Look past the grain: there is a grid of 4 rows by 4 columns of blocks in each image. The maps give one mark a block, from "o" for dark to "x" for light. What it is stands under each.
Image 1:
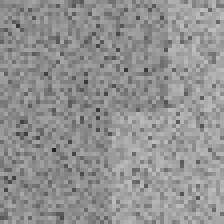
ooox
ooox
ooxx
ooxx
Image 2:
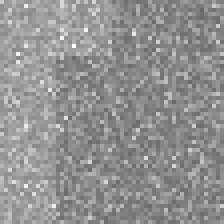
xxoo
xooo
xooo
xooo
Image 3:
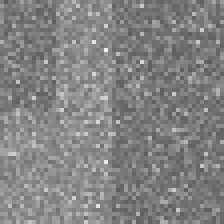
oxoo
oxoo
xxoo
xxoo
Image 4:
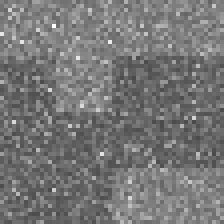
xxxx
oxoo
oooo
ooxx
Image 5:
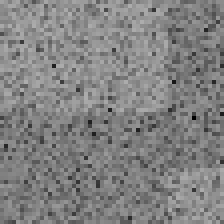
xxxo
xxxo
oooo
ooox
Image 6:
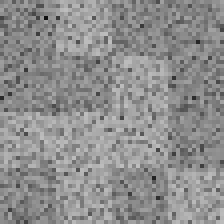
oxoo
ooxo
xxxo
oxox
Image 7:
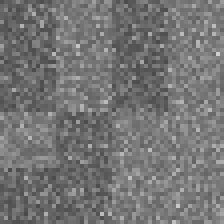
oxox
oxox
xoxx
ooxx
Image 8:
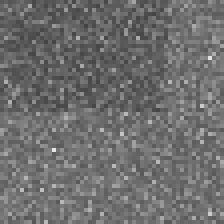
ooox
ooox
xxxx
xxxx
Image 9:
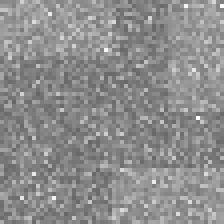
xxox
ooox
oooo
ooxx
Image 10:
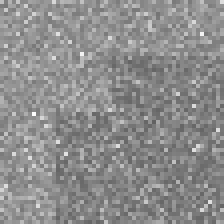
xxxx
xxoo
xooo
xooo
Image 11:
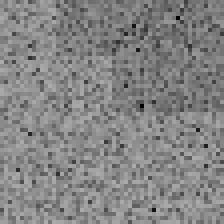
xooo
xxoo
xxxx
xxxx
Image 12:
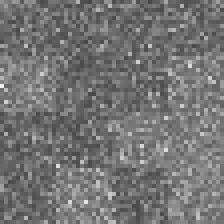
oooo
xoox
ooxx
oxox
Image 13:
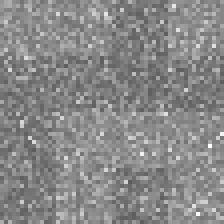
xxox
oooo
oxxx
oxox
